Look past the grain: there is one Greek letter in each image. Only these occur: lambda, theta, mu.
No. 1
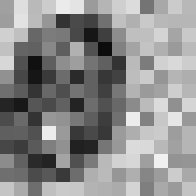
dark theta
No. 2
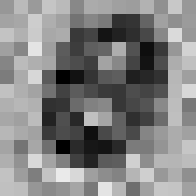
dark theta
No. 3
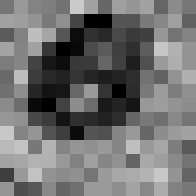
dark theta
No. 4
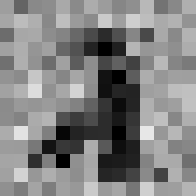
dark lambda
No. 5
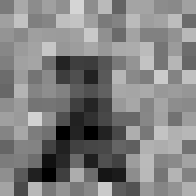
dark lambda
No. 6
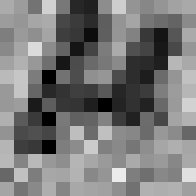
dark mu
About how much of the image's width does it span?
nearly all
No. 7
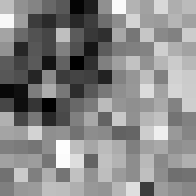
dark theta
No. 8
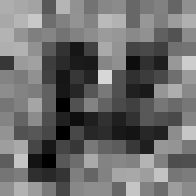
dark mu
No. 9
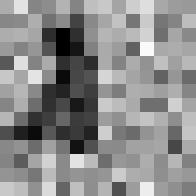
dark lambda
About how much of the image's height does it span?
two thirds
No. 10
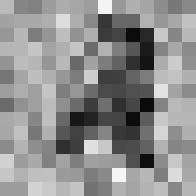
dark lambda
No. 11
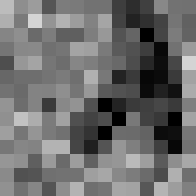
dark lambda
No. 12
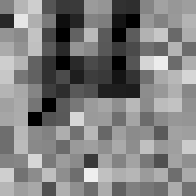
dark mu
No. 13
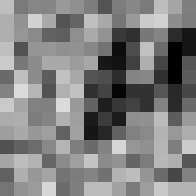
dark mu
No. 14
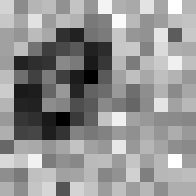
dark theta
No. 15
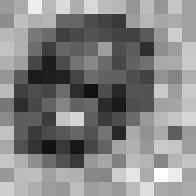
dark theta
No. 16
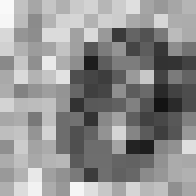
dark theta
